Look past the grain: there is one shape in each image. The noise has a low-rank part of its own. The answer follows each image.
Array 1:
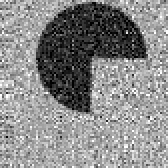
dark disc with a wedge cut out
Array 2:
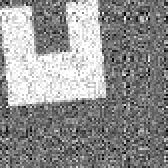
light square with a notch
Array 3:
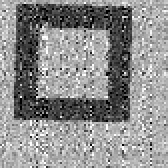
dark square frame
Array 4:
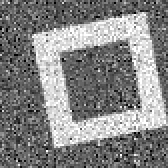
light square frame
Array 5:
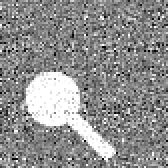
light lollipop
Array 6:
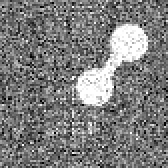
light dumbbell
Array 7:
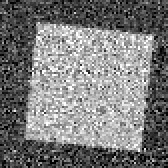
light square
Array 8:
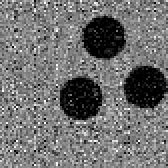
dark three dots
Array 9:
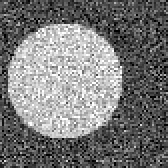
light disc
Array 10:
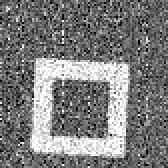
light square frame
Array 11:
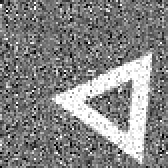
light triangle frame
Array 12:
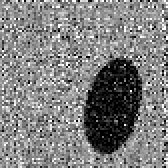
dark ellipse
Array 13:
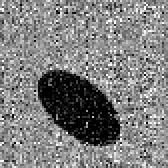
dark ellipse
